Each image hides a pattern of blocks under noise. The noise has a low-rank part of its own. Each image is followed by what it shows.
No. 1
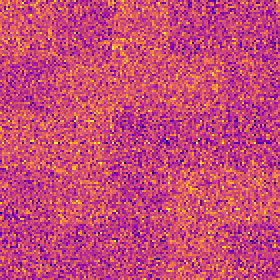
mirrored about the diagonal from the top left
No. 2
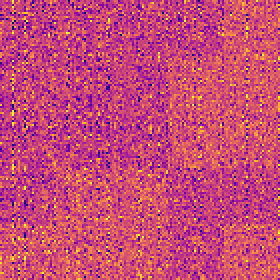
mirrored about the diagonal from the top left
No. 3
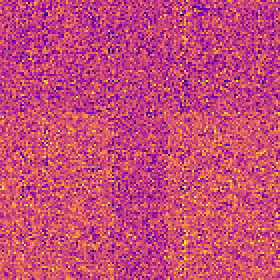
left and right mirror each other
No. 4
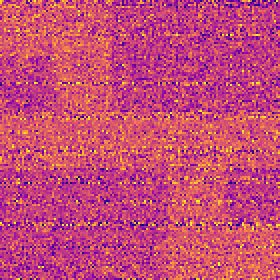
the same after a half turn
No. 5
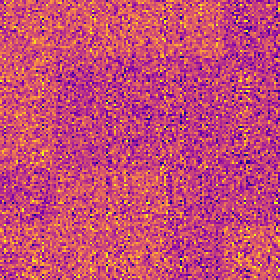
no symmetry
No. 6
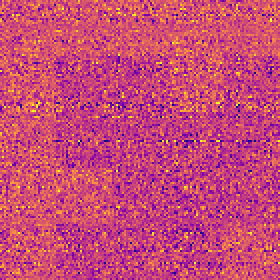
mirrored about the diagonal from the top left
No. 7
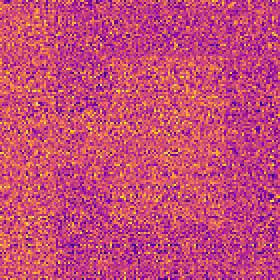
top and bottom mirror each other
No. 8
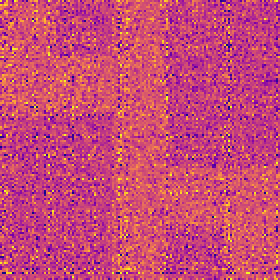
the same after a half turn
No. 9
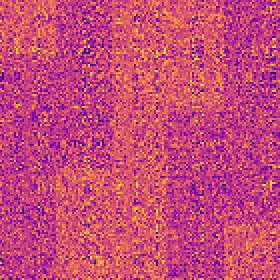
the same after a half turn
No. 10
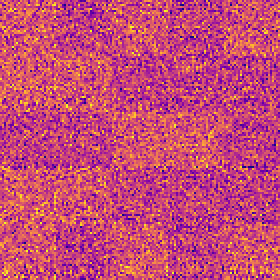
top and bottom mirror each other
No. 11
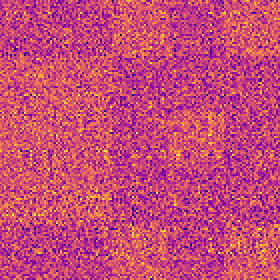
top and bottom mirror each other
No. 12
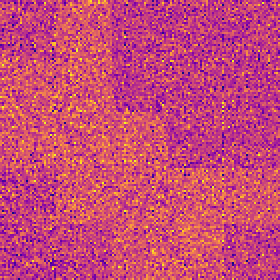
mirrored about the diagonal from the bottom left
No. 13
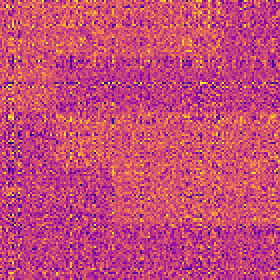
no symmetry
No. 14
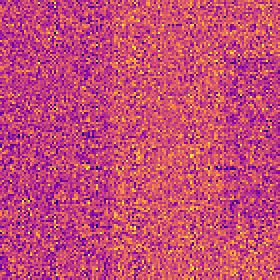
top and bottom mirror each other
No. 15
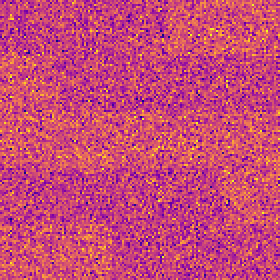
the same after a half turn
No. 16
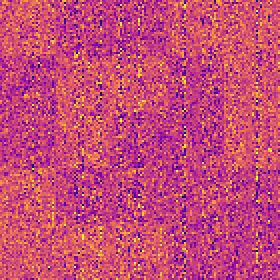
mirrored about the diagonal from the top left
